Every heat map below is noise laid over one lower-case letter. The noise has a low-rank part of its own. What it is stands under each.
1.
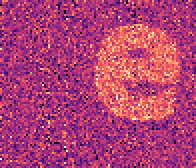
light e
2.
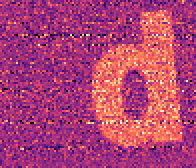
light d
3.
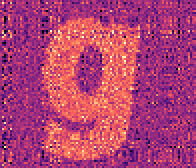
light g
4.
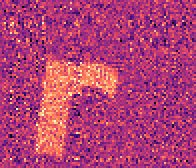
light r
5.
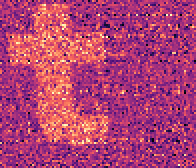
light t
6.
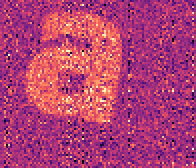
light a
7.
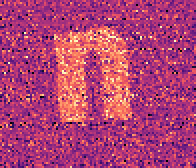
light n
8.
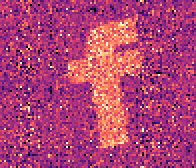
light f
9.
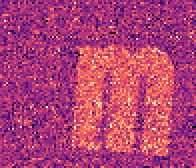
light m
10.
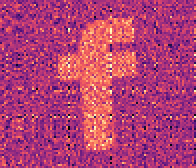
light f
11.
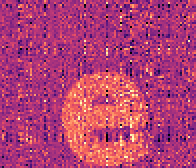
light e
